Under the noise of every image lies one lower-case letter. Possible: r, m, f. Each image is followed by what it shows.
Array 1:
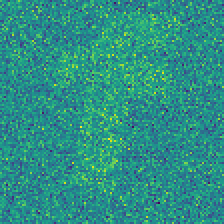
f
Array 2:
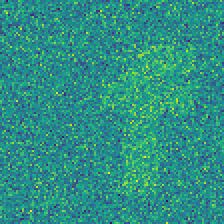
f
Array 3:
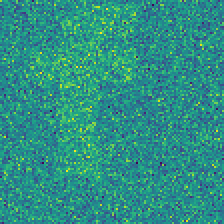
f
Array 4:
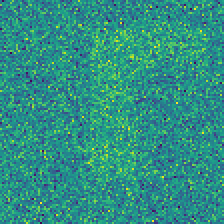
r
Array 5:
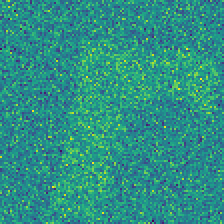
r
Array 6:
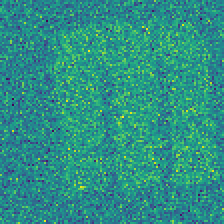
m
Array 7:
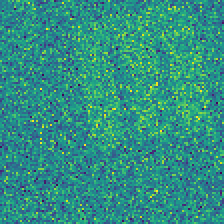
m
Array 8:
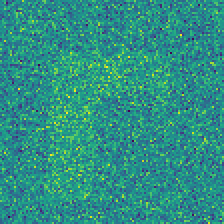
r
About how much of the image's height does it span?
two thirds
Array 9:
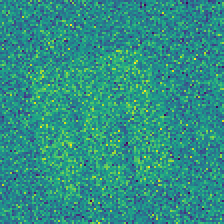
m
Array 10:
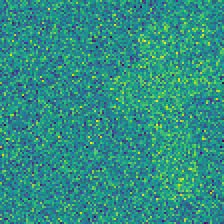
f
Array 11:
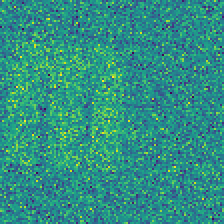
m
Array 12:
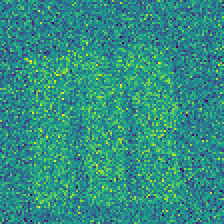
m
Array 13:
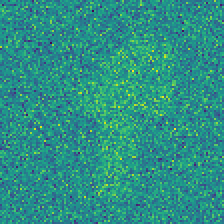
f
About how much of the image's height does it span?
two thirds
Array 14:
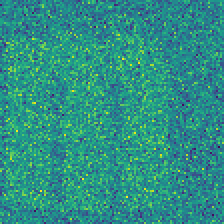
m
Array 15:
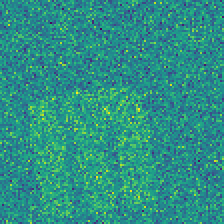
m
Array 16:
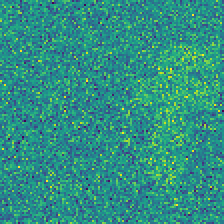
f
